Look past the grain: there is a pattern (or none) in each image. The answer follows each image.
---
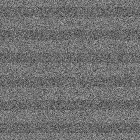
horizontal stripes
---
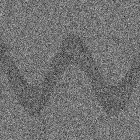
a wavy band
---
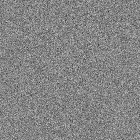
only noise
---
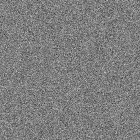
only noise
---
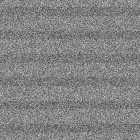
horizontal stripes
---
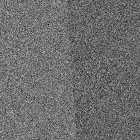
a sharp edge
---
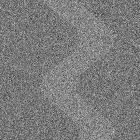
a wavy band
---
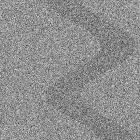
a wavy band
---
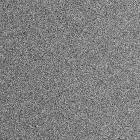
a smooth slope
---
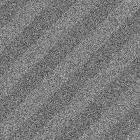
diagonal stripes
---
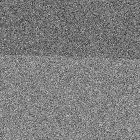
a sharp edge
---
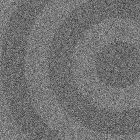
rings round one point
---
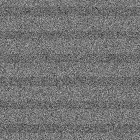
horizontal stripes
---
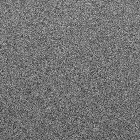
a smooth slope
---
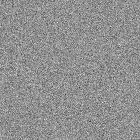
only noise
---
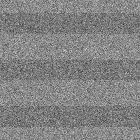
horizontal stripes
